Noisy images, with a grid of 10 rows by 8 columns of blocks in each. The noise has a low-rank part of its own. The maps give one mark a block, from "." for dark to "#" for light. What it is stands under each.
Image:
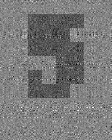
# # # # # # # #
# # . . . . # #
# # . . . # # #
# # . . . . # #
# # # # . . # #
# # . # . . # #
# # . . . # # #
# # # # # # # #
# # # # # # # #
# # # # # # # #
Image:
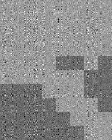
# # # # # # # #
# # # # # # # #
# # # # # # # #
# # # # # # # #
# # # # . . # .
# # # # # # . .
. . . # # # . .
. . . . # # # .
. . . . . # # #
. . . . . . # #
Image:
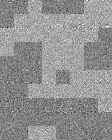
. . # . . . # #
. # # # # # # #
# # # # # # # .
# . . # # # . .
. . . # # # . .
. . . # . # # #
. . # # # # # #
. . . . . . . #
. . . . . . . .
. . # # . . . .
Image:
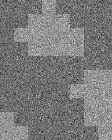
. . . # . . . .
. . # # # . . .
. # # # # # . .
. . # # # # . .
. . . . . . . .
. . . . . . # #
. . . . . # # #
. . . . . . # #
# . . . . . # #
# # . . . . . #
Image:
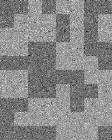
. . # . # # . .
. # # # . # . #
# # # # . # . #
# # . . # # . .
. . . . # # # .
# # . . . . # #
# # . . # . . #
. . # # # . # #
. # # # # # # #
. . . . # # # .
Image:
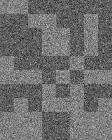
# # . . . . . .
. . # # . . # .
. . . # # . # .
. . . # # . # .
# . . . . # . .
# # # . # . # #
. . . # . # . .
. # . # # # . #
# # # . . # # #
# # # . . # # #
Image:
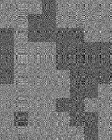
# # # . # # # #
# # . . # # # #
. # . . . . # #
. # # # . . . .
. # # # . . . .
. # # # # . . .
# # # # # . . #
# # # # . . # #
# . # # # . . #
# # # # # # . #
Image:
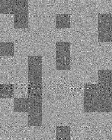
. . # # # # # #
# . # # . # # .
# # # # # # # .
. # # # . # # #
# # . # . # # #
# # . # # # # .
. # . # # # . .
# . . # # # . .
# # . # # # # #
# # # # . # # #
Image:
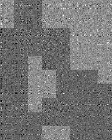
# . . # # # # #
# . . # # # # #
. . . . . # # #
. . . . . # # #
. . # . . # # #
. . # # . . . #
. . # # . . . .
. . # . . . . .
. . . . . . . .
. . . # # . . .
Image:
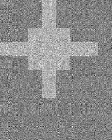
. . . # . . . .
. . . # . . . .
. . # # # . . .
# # # # # # # .
. . # # # . . .
. . . # . . . .
. . . # . . . .
. . . . . . . .
. . . . . . . .
. . . . . . . .
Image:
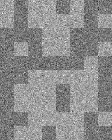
# . # # . # . .
# . # # # # . #
. . . # # . . .
. # . # # . . #
. . . . . . # .
. . # # # # # .
. # # # . # # .
. # # # . # # .
. . # # # # . #
. # # . # # . .
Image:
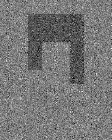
# # # # # # # #
# # . . . . # #
# # . . . . # #
# # . # # . # #
# # . # # . # #
# # # # # . # #
# # # # # # # #
# # # # # # # #
# # # # # # # #
# # # # # # # #
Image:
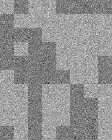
# . # # . . . .
. # # # # # # #
. . . # # # # #
. # . . # # # #
. . . . # # # .
# . . . . # # .
# # . # # . # #
# # . # # . . #
# # . # # . . #
. # . # . . . #
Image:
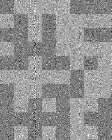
. # # # # . . .
# . # . # # # #
. . # . # # . .
# . . . # # # #
. . # . . # . #
# # # # # . # #
. # # . . . # #
. # . # . # # .
. . . . . # . .
. # . # . # # .
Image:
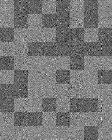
# . . # . # . #
# . # . . # . #
. # # # . . # .
# # . . . . . .
. # # # # . # #
# . # # . # # .
. . # # # # # #
. # # . # . . #
# . . # . # # #
# # # # # # . #
